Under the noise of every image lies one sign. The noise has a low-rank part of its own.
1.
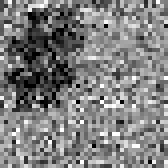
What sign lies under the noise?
hash sign
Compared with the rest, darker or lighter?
darker
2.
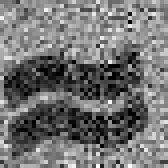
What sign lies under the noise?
approximately sign
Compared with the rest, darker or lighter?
darker
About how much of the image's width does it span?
nearly all
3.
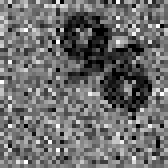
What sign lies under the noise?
percent sign
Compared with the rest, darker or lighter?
darker
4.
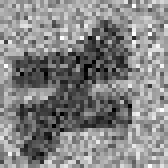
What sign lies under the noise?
not-equal sign
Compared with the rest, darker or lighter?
darker
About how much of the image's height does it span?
nearly all
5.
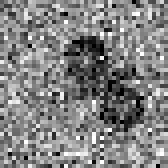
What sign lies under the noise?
percent sign
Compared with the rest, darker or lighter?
darker
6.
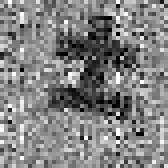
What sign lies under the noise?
plus-minus sign
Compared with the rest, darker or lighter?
darker
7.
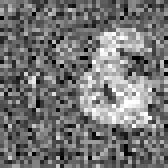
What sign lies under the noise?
ampersand
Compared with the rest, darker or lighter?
lighter
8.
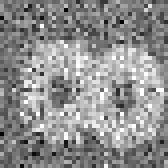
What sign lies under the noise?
infinity sign
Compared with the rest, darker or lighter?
lighter
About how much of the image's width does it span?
nearly all
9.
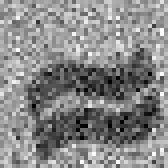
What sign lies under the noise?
approximately sign
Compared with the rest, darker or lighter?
darker
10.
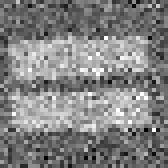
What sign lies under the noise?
equals sign
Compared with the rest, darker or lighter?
lighter
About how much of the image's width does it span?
nearly all
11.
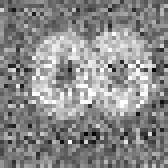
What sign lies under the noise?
infinity sign
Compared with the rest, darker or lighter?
lighter
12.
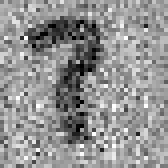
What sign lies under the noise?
question mark
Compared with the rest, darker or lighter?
darker
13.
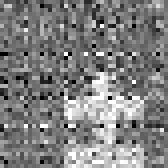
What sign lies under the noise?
plus-minus sign
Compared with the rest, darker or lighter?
lighter
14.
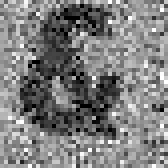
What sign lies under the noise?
ampersand
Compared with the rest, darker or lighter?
darker
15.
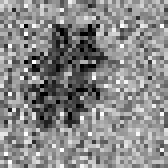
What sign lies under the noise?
hash sign
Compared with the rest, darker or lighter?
darker
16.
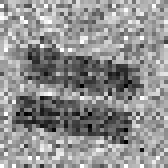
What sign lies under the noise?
equals sign
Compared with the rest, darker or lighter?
darker
